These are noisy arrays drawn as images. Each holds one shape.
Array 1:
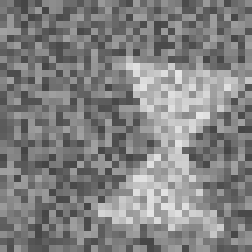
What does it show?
light bow tie
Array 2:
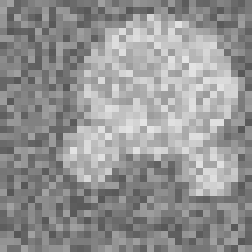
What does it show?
light bear's head
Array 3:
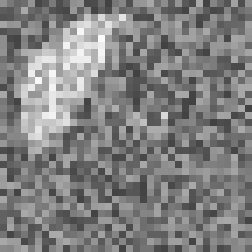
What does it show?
light umbrella
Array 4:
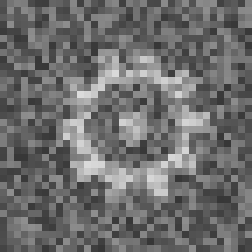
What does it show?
light gear
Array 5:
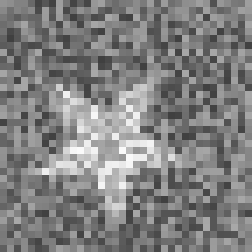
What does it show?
light star
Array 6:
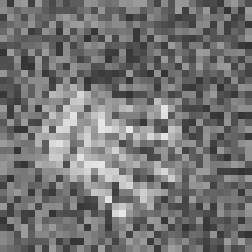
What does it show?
light chess queen
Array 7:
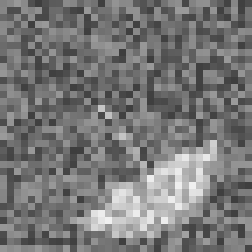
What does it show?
light umbrella
